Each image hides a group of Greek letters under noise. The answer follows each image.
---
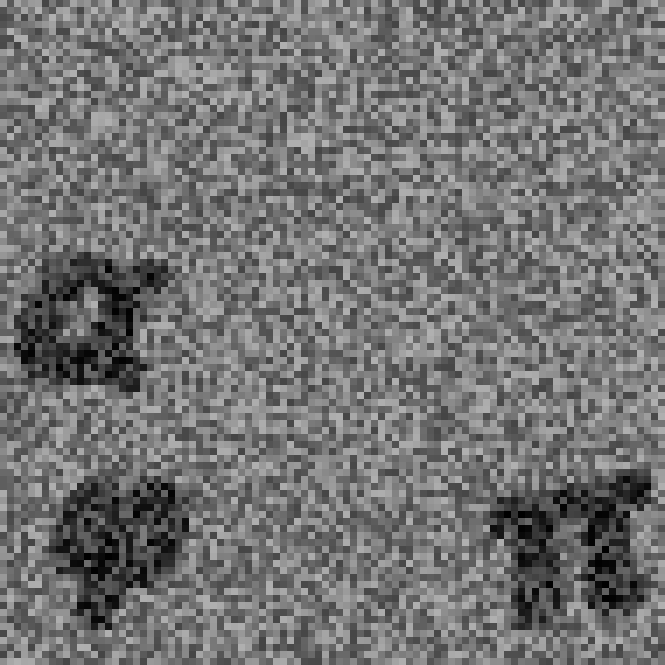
middle left: alpha; bottom left: phi; bottom right: pi
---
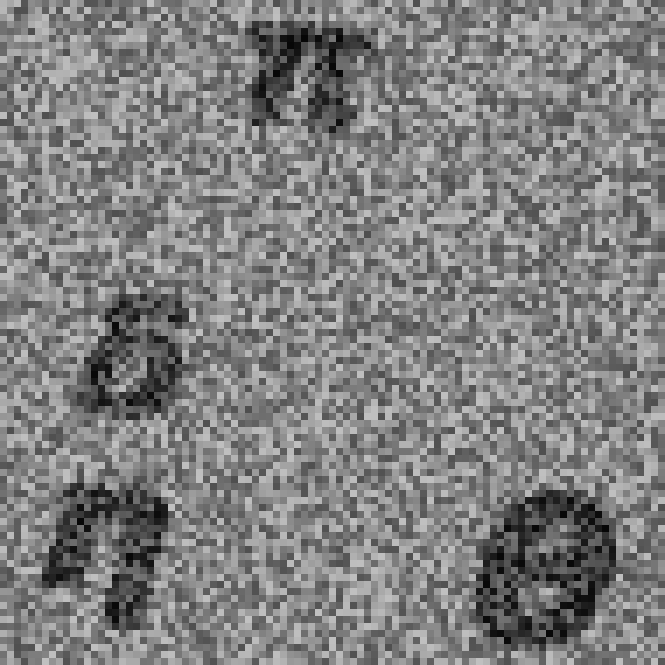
top middle: pi; middle left: delta; bottom left: eta; bottom right: theta
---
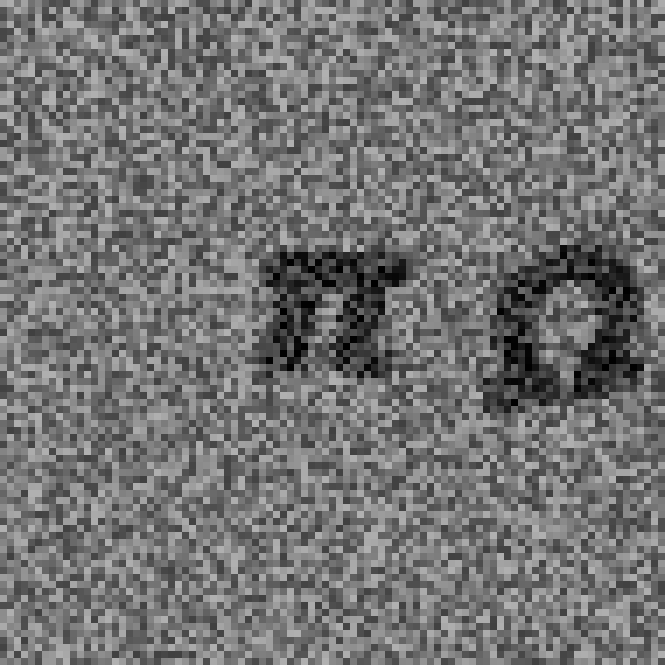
centre: pi; middle right: omega
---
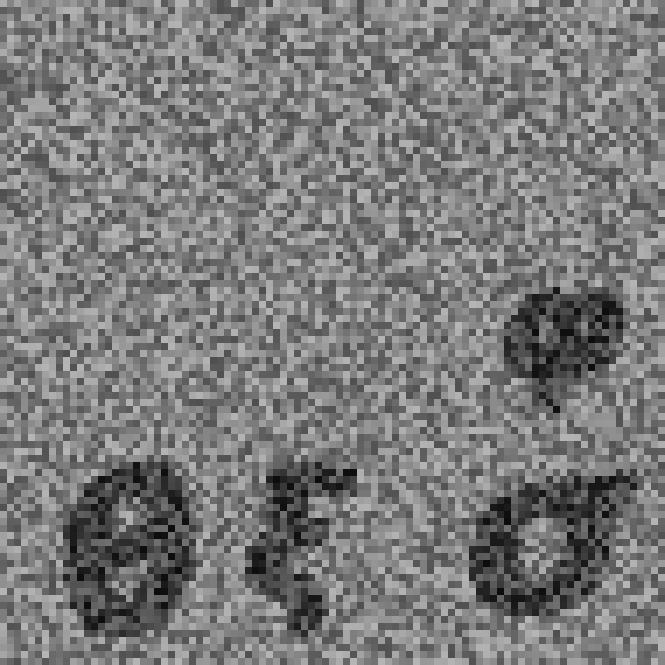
middle right: phi; bottom left: theta; bottom middle: xi; bottom right: sigma
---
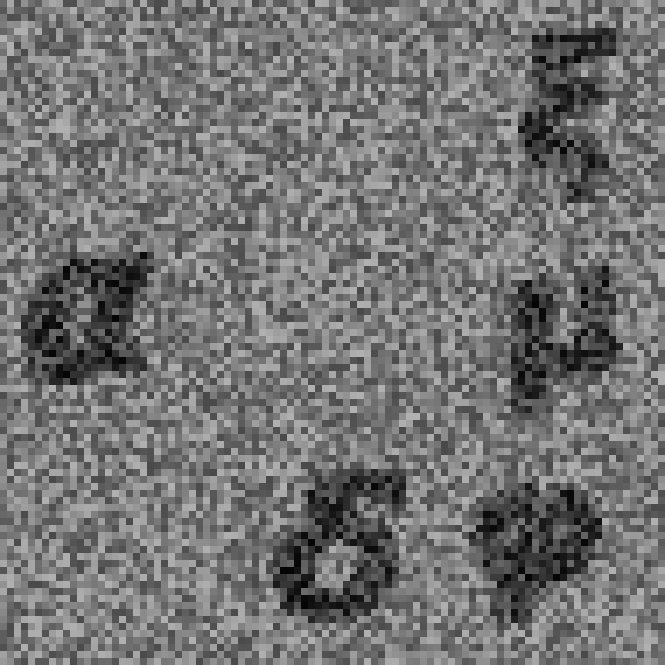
top right: xi; middle left: alpha; middle right: mu; bottom middle: delta; bottom right: phi
